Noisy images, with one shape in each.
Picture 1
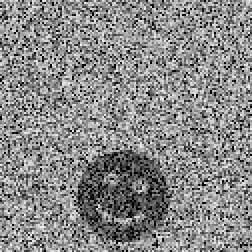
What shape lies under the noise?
smiling face
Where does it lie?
bottom middle
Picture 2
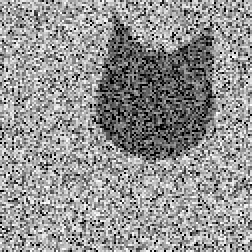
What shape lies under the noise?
cat's head
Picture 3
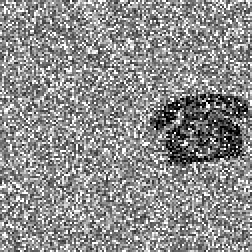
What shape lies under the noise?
telephone
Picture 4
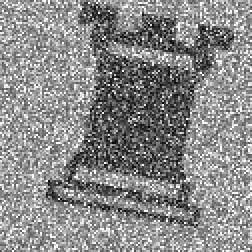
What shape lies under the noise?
chess rook
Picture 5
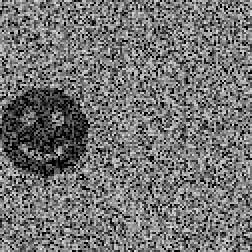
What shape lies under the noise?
smiling face
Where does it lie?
middle left
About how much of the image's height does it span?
a third
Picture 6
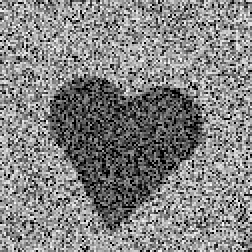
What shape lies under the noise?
heart
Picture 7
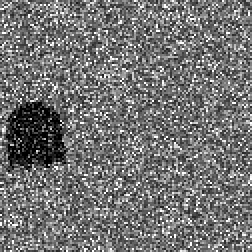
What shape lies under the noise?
ghost
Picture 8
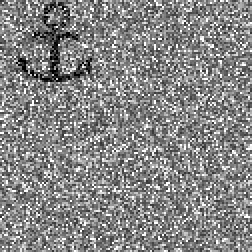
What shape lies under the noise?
anchor
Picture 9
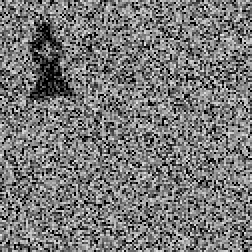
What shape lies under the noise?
chess bishop
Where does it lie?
top left
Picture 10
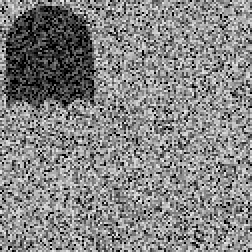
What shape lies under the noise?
ghost
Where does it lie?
top left
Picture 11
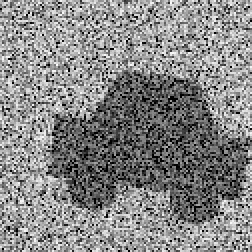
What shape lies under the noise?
car
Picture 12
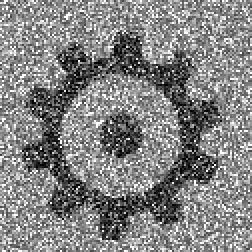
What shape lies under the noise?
gear
